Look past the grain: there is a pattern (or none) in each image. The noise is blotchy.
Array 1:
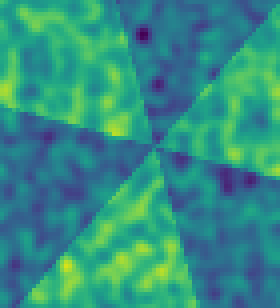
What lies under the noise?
spokes from one point
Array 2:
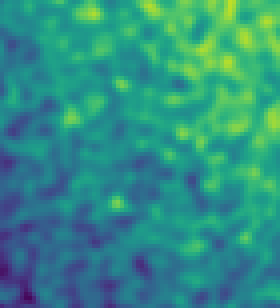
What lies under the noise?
a smooth slope
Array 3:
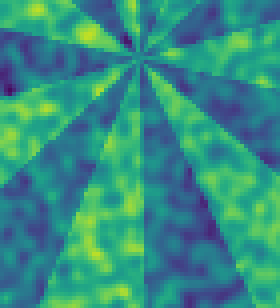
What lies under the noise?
spokes from one point
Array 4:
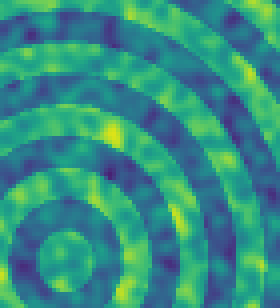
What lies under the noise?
rings round one point
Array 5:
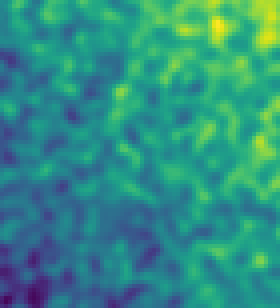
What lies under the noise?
a smooth slope
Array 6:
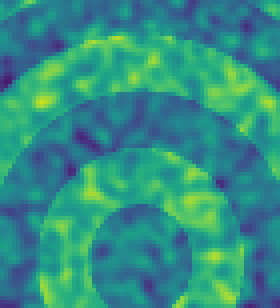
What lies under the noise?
rings round one point
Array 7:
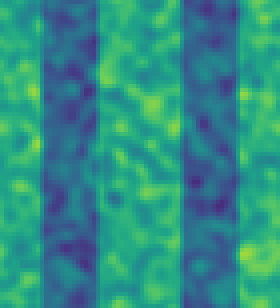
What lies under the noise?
vertical stripes
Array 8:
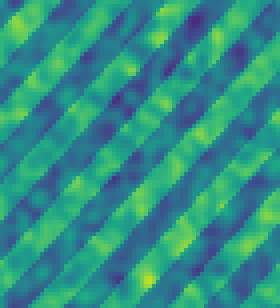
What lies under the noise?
diagonal stripes
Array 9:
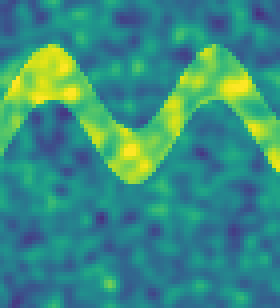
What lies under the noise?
a wavy band
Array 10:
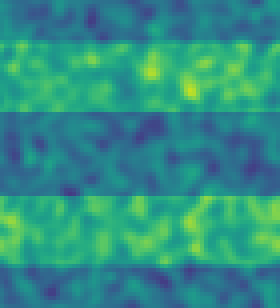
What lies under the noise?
horizontal stripes
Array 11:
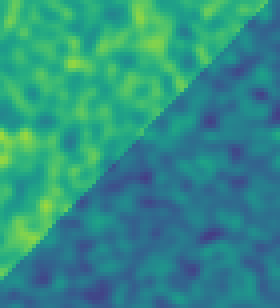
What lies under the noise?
a sharp edge
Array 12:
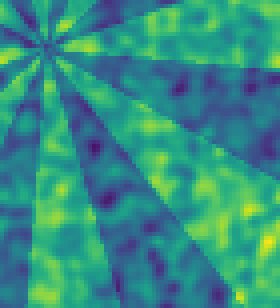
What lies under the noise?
spokes from one point
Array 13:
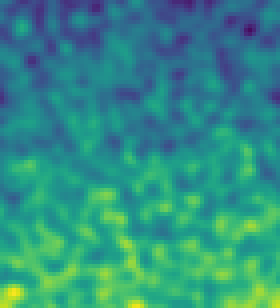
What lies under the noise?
a smooth slope
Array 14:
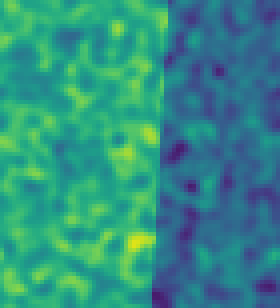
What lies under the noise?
a sharp edge
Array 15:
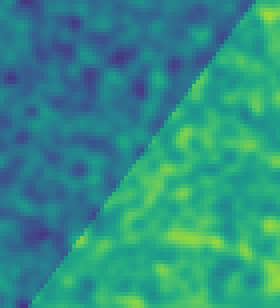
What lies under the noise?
a sharp edge
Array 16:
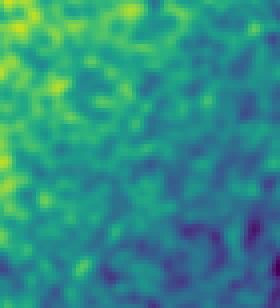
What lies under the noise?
a smooth slope
